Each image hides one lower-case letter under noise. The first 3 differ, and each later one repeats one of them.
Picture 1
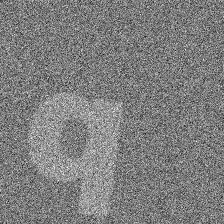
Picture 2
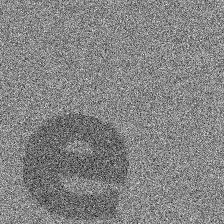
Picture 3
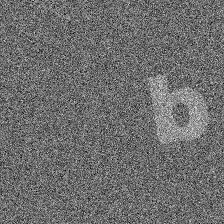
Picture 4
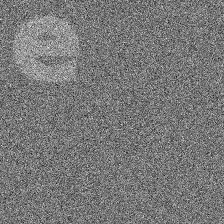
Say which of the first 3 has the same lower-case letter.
2
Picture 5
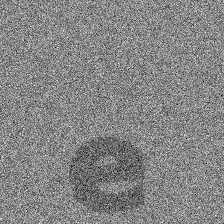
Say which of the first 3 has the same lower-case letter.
2
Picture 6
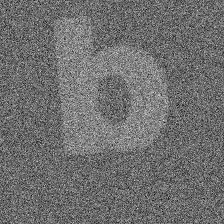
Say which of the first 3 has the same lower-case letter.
3
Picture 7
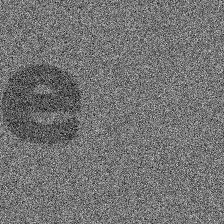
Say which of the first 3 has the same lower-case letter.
2
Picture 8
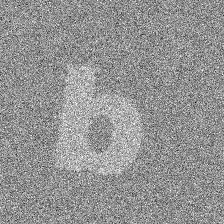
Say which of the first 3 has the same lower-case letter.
3
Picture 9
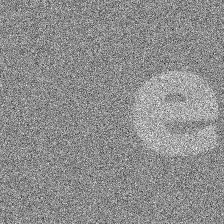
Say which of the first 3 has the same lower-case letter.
2
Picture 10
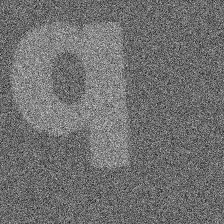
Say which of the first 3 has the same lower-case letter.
1
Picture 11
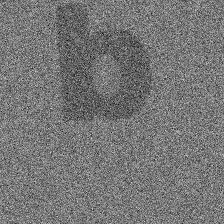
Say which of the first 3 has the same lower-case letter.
3
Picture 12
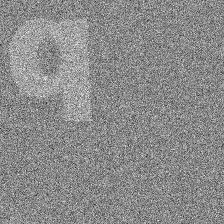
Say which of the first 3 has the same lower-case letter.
1
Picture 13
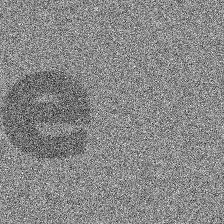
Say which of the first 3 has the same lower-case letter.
2
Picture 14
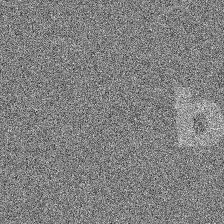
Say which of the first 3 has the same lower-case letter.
3
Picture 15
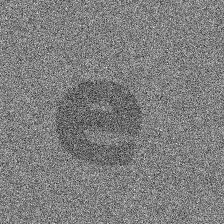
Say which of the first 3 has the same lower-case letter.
2
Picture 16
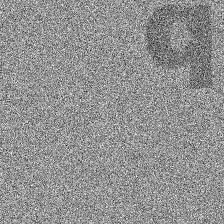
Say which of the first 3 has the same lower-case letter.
1
